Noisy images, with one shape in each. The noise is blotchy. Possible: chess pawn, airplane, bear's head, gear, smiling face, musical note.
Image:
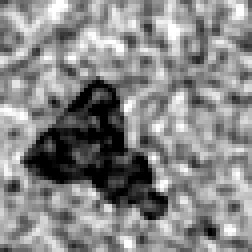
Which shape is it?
chess pawn
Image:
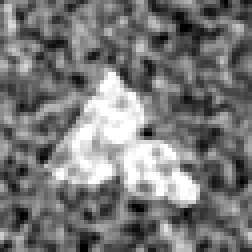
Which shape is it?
chess pawn
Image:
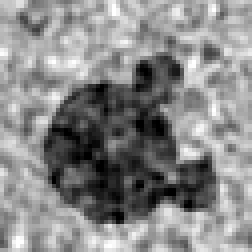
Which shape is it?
bear's head
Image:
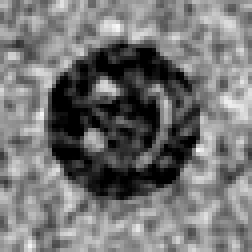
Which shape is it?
smiling face
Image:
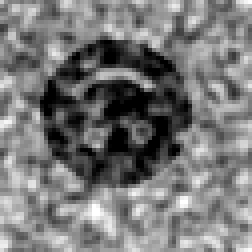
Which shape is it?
smiling face
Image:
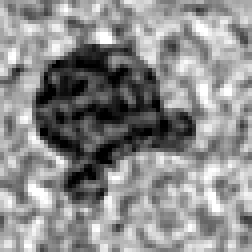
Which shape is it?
bear's head
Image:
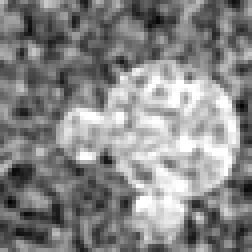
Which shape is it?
bear's head
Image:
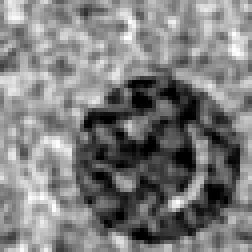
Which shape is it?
smiling face
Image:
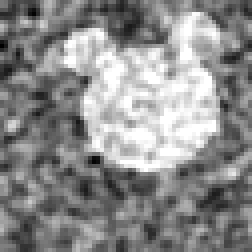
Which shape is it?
bear's head
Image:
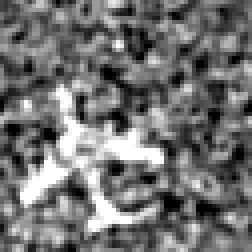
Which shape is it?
airplane
